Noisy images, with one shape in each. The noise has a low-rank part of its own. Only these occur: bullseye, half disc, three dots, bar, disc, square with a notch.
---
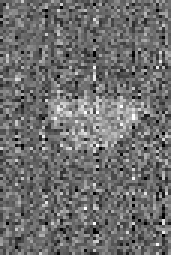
light half disc
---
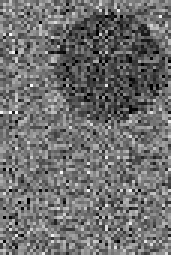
dark disc
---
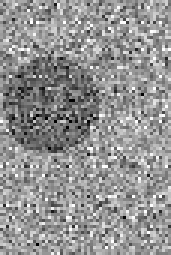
dark disc
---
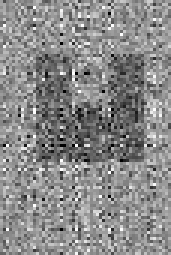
dark square with a notch
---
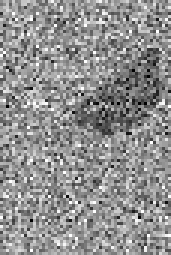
dark half disc
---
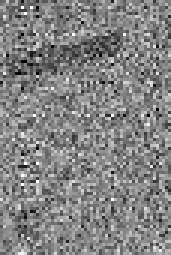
dark bar
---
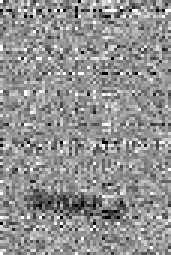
dark bar
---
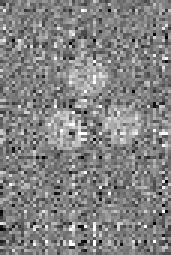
light three dots
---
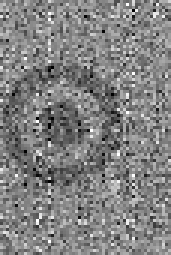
dark bullseye
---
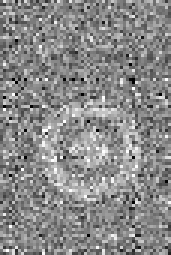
light bullseye
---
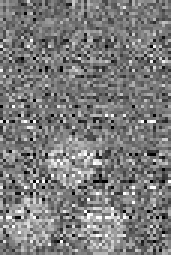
light three dots
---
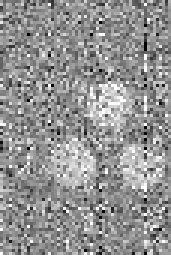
light three dots
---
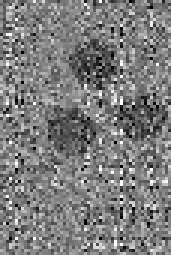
dark three dots
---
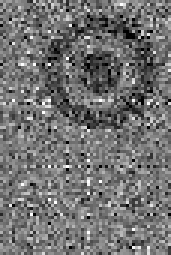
dark bullseye
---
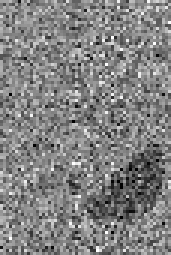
dark half disc
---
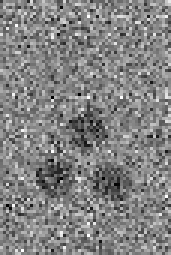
dark three dots
